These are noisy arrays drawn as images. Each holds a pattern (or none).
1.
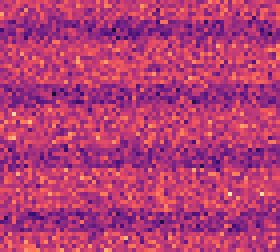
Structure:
horizontal stripes
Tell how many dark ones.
4
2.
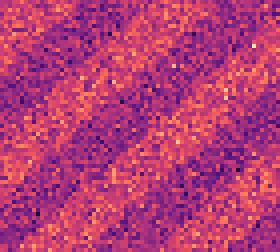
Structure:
diagonal stripes
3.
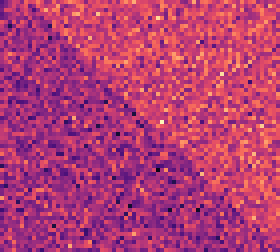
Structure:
a sharp edge
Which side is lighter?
top right
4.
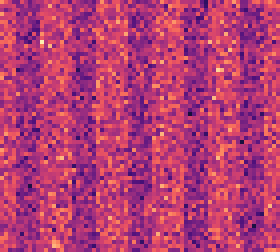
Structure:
vertical stripes
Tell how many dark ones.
5
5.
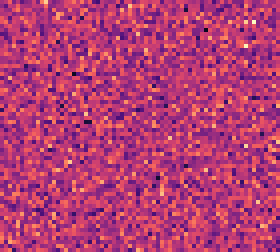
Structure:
only noise
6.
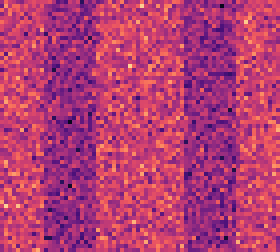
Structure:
vertical stripes
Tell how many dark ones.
2
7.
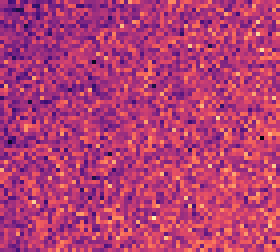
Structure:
a smooth slope
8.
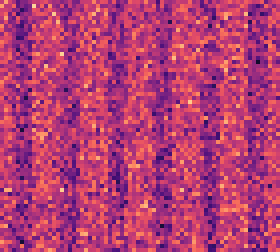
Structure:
vertical stripes
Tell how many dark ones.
6
